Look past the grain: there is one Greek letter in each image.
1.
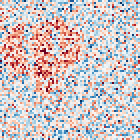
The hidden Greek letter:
phi
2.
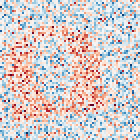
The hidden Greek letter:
omega
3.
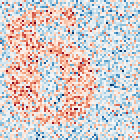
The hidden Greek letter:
delta
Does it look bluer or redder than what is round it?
redder
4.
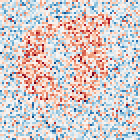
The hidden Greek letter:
sigma
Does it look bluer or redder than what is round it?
redder
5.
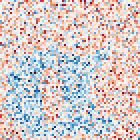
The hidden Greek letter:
alpha
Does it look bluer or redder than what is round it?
bluer
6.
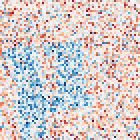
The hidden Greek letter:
mu
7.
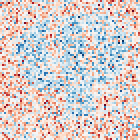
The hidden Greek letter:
phi
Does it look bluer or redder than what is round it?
bluer
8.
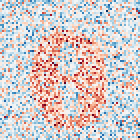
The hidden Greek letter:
theta
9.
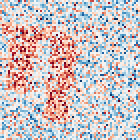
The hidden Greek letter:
eta
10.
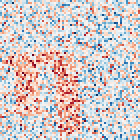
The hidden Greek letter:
eta
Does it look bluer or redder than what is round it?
redder
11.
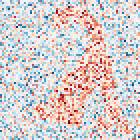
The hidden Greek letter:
lambda
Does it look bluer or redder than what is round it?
redder
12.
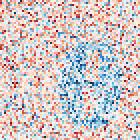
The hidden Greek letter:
theta
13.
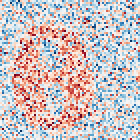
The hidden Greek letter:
theta
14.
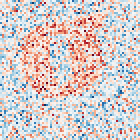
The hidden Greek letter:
sigma
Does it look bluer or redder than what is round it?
redder
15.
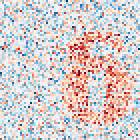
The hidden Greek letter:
delta
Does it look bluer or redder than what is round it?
redder
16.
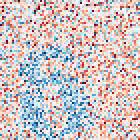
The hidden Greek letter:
delta
